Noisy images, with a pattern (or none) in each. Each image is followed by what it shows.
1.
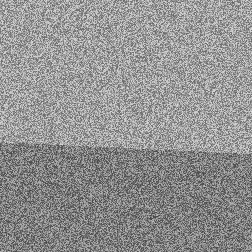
a sharp edge
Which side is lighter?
top
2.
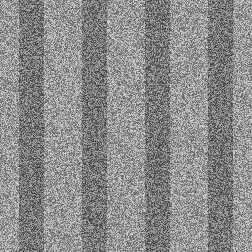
vertical stripes
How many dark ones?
4
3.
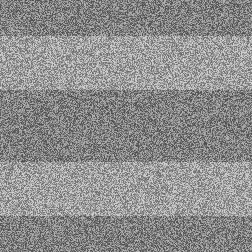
horizontal stripes
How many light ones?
2
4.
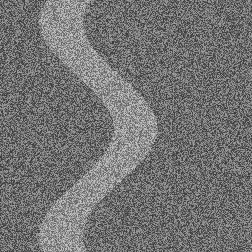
a wavy band
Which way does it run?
top to bottom
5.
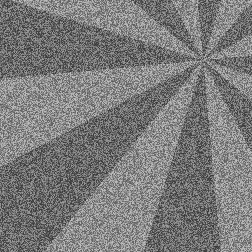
spokes from one point
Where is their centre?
top right
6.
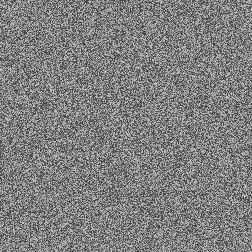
only noise
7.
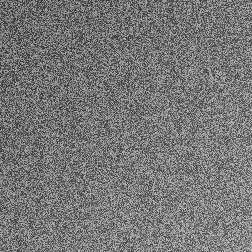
a smooth slope
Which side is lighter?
bottom right
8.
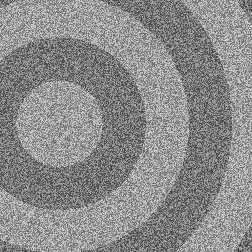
rings round one point
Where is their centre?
middle left
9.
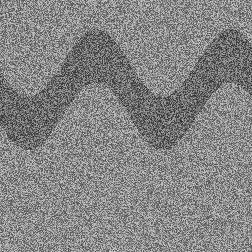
a wavy band
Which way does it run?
left to right
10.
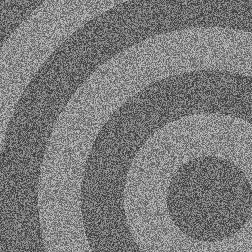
rings round one point
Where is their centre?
bottom right
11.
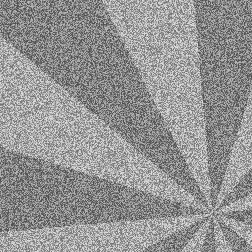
spokes from one point
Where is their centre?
bottom right
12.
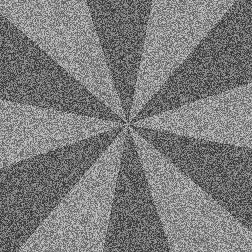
spokes from one point
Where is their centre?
centre
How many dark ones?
6
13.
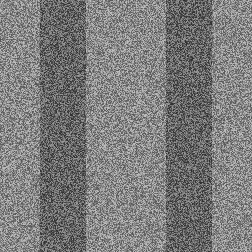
vertical stripes
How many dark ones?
2
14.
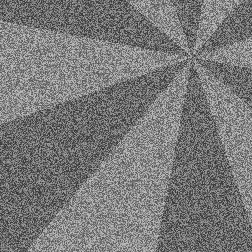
spokes from one point
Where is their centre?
top right
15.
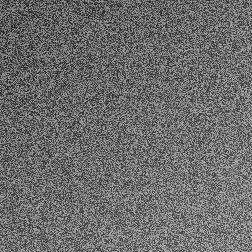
a smooth slope
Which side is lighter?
bottom right
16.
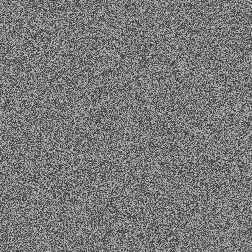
only noise
